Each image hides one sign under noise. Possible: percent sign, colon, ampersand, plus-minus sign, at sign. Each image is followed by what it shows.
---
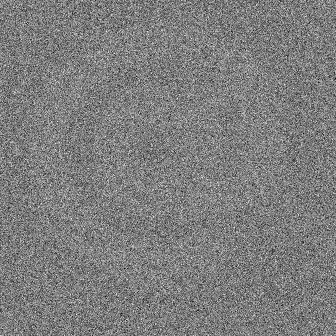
at sign
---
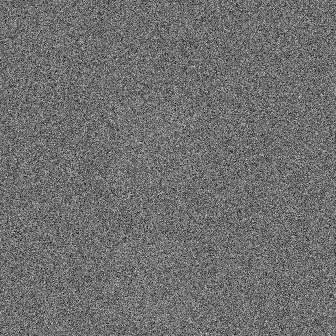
colon
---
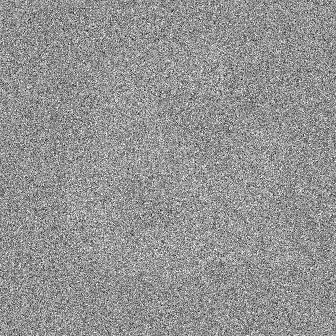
ampersand
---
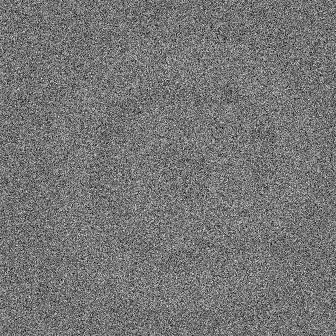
at sign
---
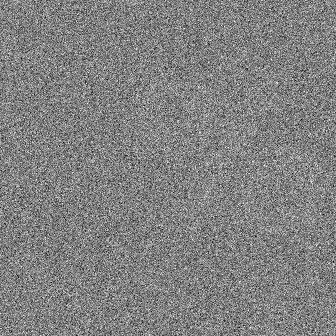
percent sign
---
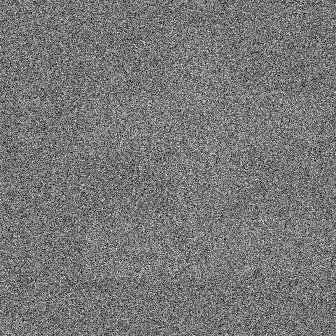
plus-minus sign
